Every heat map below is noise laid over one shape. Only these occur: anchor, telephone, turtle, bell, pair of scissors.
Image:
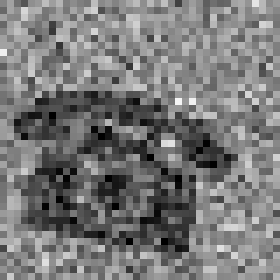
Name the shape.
telephone
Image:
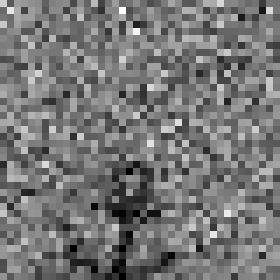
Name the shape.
anchor
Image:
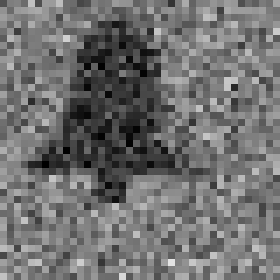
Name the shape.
bell
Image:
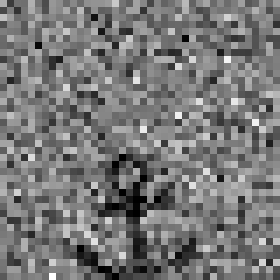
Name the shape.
anchor
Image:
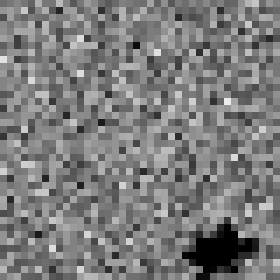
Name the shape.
turtle
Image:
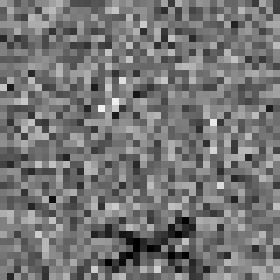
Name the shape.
pair of scissors
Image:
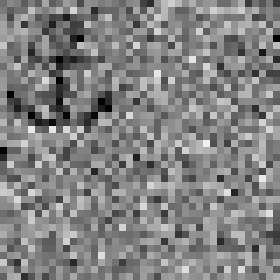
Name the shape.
anchor
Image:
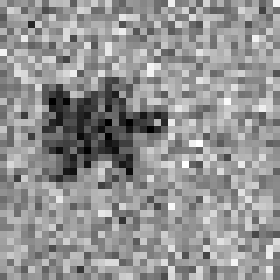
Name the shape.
turtle
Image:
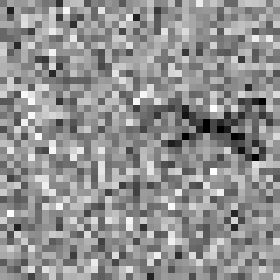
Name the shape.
pair of scissors
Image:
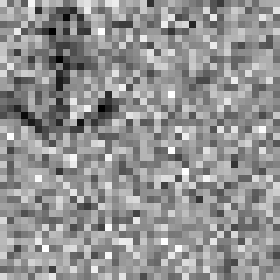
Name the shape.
anchor
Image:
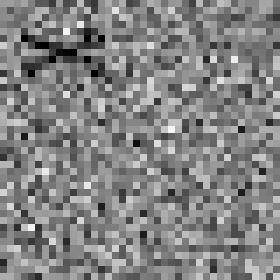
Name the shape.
pair of scissors
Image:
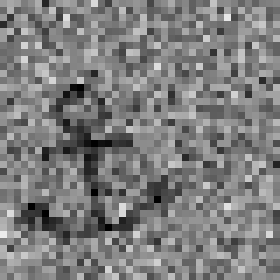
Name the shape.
anchor
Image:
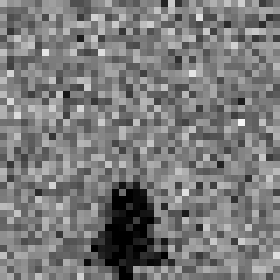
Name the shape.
bell
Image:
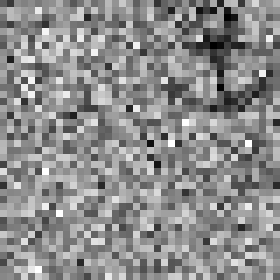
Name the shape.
anchor
